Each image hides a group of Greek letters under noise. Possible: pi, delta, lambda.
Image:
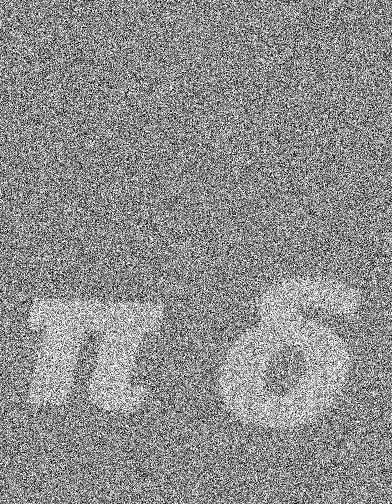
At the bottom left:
pi
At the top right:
nothing
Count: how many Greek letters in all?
2
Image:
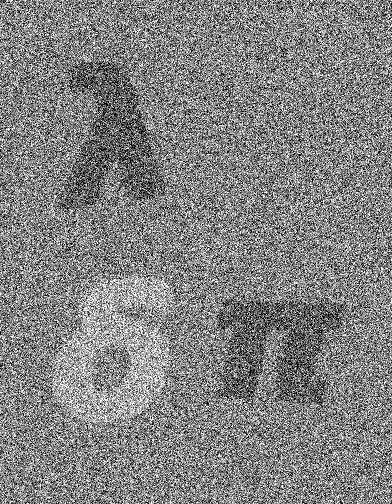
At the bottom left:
delta
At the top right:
nothing
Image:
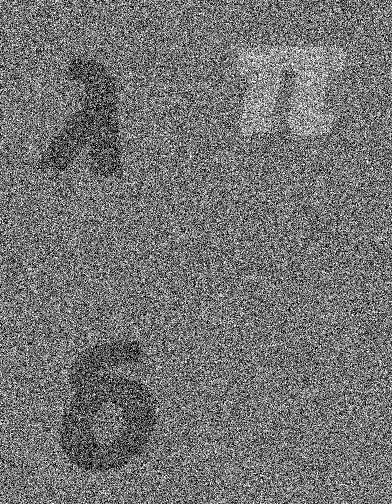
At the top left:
lambda
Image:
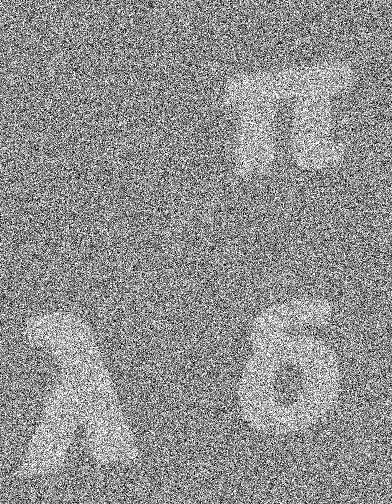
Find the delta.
bottom right
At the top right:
pi
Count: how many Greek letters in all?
3
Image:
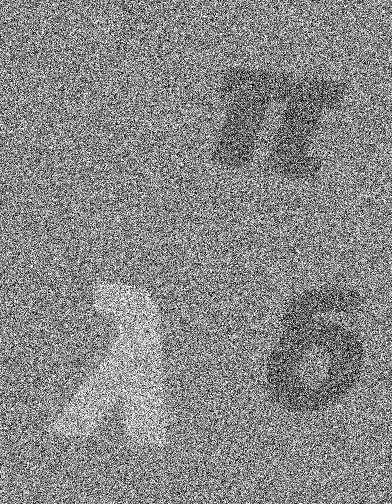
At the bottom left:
lambda
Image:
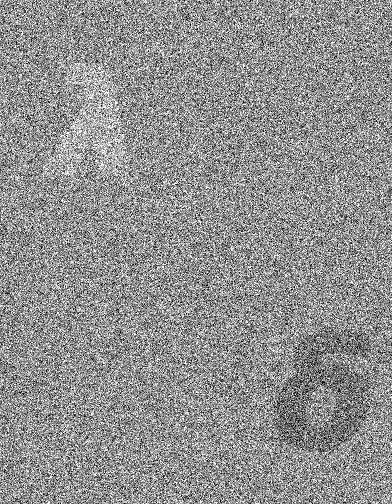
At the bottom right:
delta
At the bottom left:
nothing
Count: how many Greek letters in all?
2
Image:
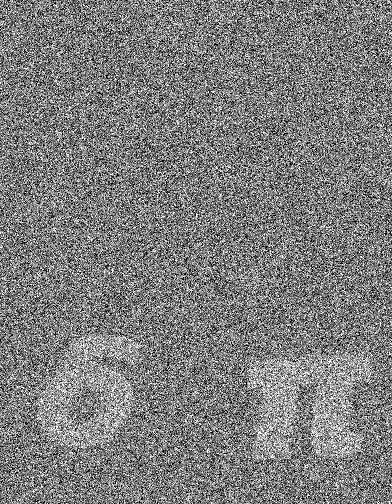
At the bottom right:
pi
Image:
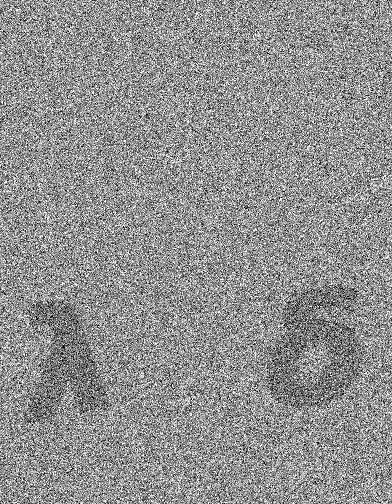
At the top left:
nothing
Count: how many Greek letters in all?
2
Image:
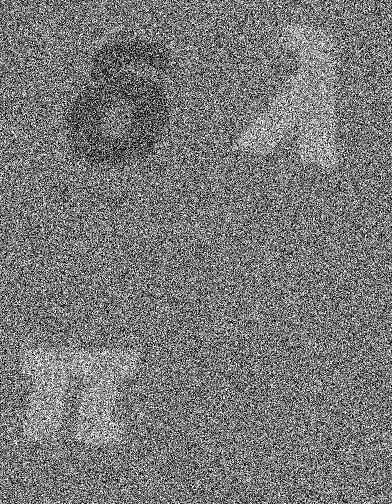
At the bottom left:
pi
